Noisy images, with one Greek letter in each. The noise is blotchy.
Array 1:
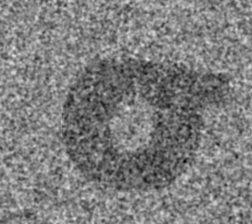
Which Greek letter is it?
sigma
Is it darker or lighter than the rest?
darker
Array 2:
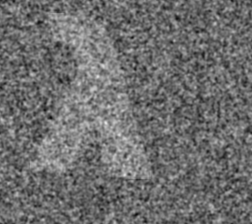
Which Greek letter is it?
lambda
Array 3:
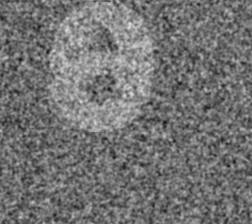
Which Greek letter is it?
theta
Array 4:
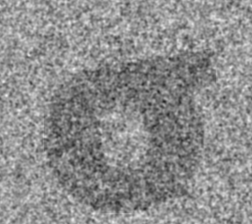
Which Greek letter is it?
sigma
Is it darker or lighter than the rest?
darker
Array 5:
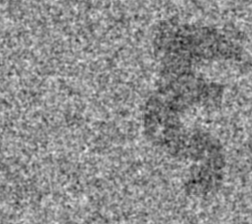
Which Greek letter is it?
xi
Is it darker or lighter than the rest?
darker
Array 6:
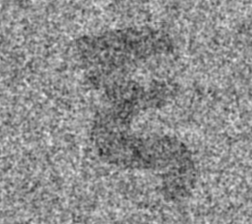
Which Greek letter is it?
xi
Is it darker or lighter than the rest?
darker
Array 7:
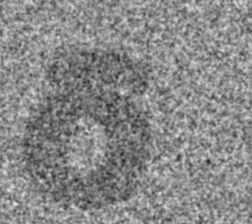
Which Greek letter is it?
delta
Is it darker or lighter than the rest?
darker
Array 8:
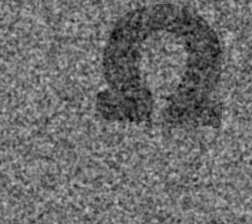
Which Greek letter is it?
omega
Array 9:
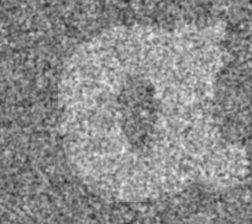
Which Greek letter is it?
alpha
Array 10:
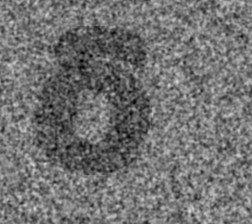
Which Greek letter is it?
delta
